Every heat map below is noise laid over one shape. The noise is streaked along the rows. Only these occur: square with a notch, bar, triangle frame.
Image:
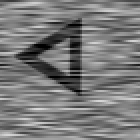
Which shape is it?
triangle frame
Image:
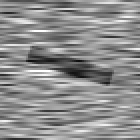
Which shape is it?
bar
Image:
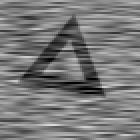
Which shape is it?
triangle frame
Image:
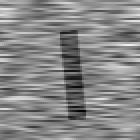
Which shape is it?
bar
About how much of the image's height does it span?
two thirds
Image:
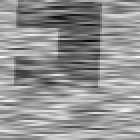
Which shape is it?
square with a notch
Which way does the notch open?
left
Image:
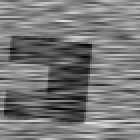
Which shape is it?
square with a notch
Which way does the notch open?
left
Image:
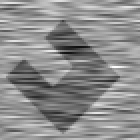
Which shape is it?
square with a notch
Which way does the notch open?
up and left
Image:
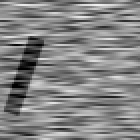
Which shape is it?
bar
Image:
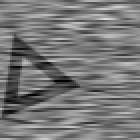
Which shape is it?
triangle frame
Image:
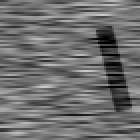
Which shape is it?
bar
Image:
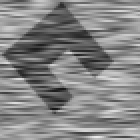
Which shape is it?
square with a notch
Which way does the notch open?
down and right
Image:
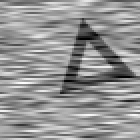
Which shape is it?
triangle frame
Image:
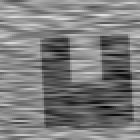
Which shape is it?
square with a notch
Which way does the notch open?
up
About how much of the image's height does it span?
two thirds
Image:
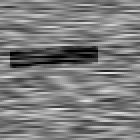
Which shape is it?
bar
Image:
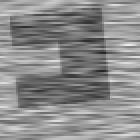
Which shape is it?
square with a notch
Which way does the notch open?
left
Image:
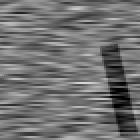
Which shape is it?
bar
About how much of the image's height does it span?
two thirds
